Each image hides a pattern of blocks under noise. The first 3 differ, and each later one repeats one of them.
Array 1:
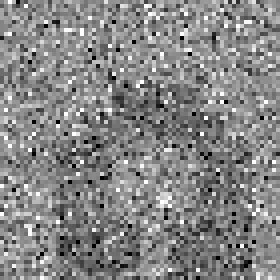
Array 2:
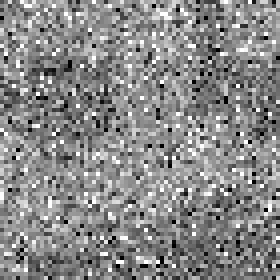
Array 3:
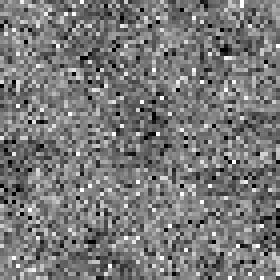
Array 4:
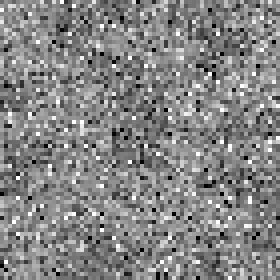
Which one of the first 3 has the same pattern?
3
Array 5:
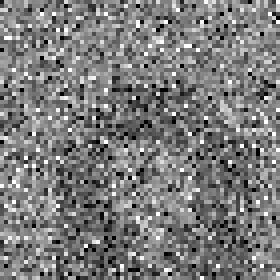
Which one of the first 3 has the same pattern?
1
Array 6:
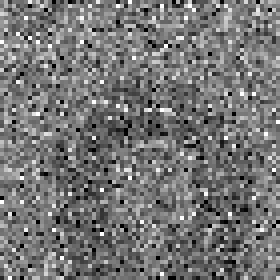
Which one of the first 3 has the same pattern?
1
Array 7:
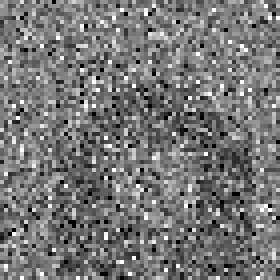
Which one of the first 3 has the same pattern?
1
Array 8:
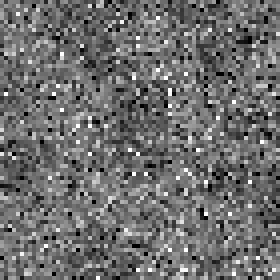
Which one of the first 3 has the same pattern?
3
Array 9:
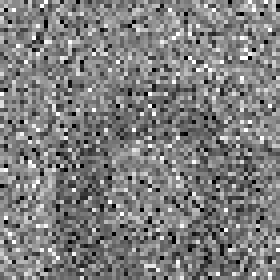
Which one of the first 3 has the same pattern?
1
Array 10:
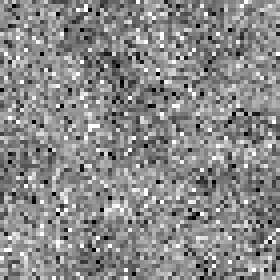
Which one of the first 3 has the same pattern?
3
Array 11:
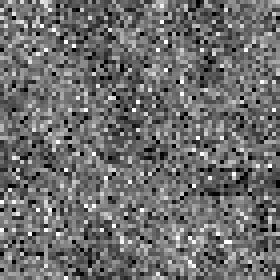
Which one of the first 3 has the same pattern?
3
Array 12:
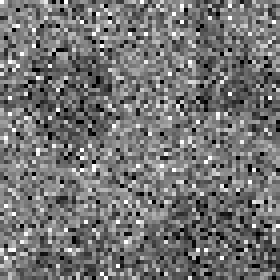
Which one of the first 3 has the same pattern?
2
